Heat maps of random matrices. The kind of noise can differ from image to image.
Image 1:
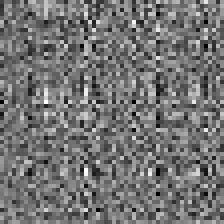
low rank plus noise
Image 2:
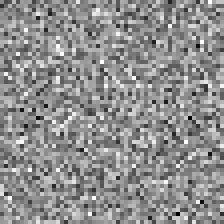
independent entries
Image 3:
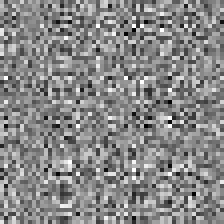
low rank plus noise
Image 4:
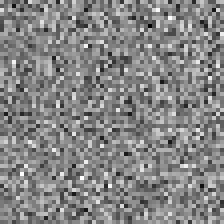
low rank plus noise
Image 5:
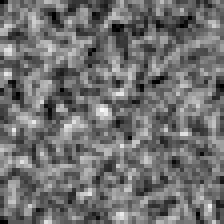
blotchy
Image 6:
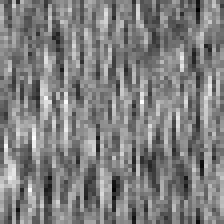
streaked along the columns
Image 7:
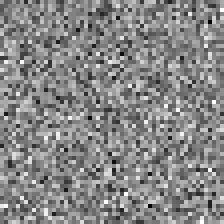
independent entries
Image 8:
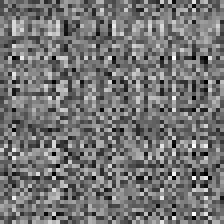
low rank plus noise
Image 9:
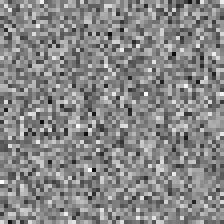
independent entries
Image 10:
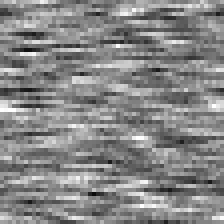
streaked along the rows
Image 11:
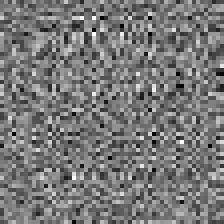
low rank plus noise
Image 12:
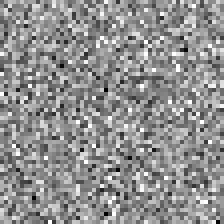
independent entries
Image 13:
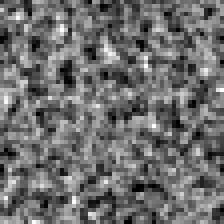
blotchy
